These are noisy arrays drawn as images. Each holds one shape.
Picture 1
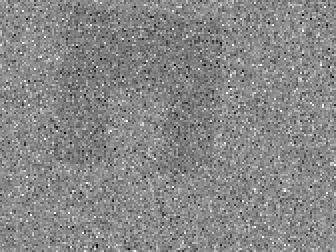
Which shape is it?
square with a notch
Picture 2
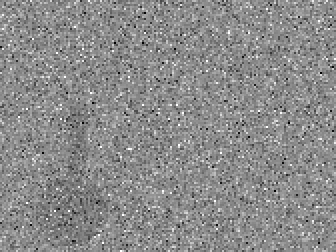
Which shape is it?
lollipop
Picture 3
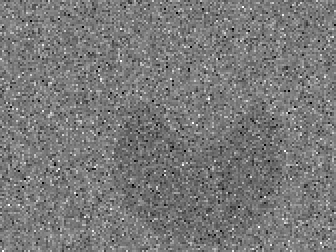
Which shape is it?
disc with a wedge cut out
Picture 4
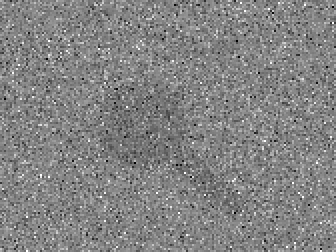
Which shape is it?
lollipop
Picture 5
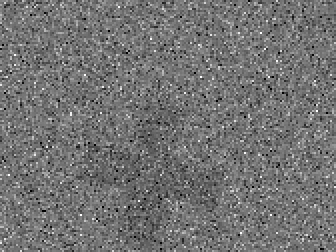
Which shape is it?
cross
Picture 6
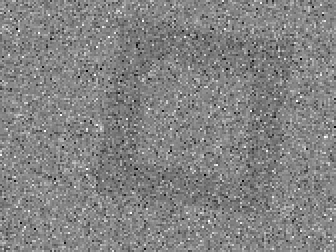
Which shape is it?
square frame
